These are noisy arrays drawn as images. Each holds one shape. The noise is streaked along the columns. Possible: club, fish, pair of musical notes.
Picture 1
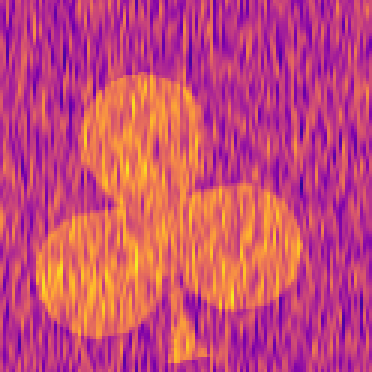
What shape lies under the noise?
club
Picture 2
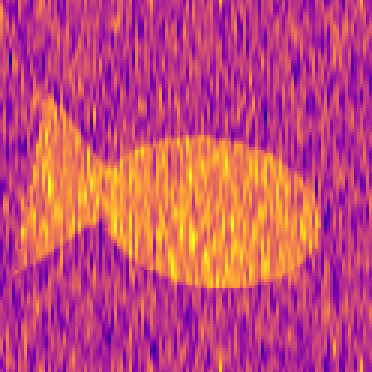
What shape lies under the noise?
fish
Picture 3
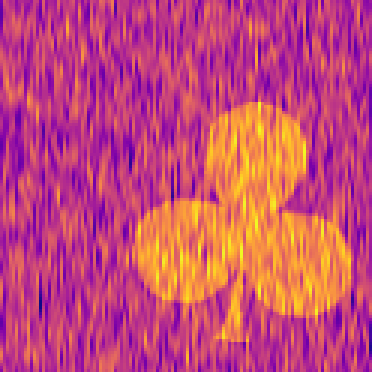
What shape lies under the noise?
club
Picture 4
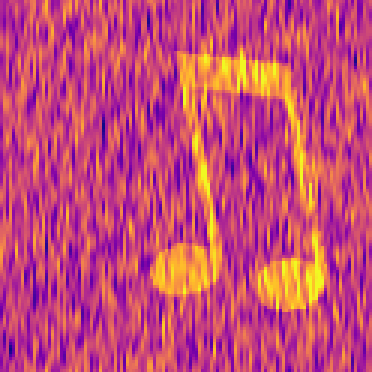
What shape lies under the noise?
pair of musical notes
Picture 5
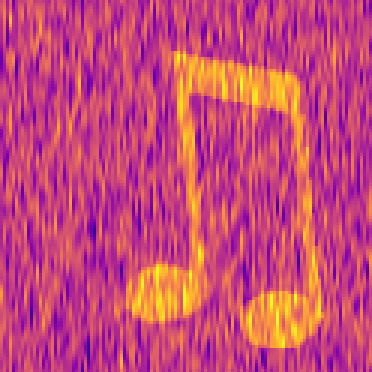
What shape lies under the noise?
pair of musical notes
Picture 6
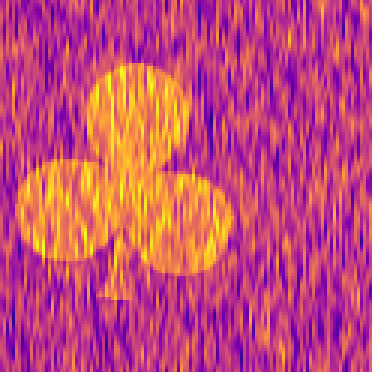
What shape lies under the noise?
club
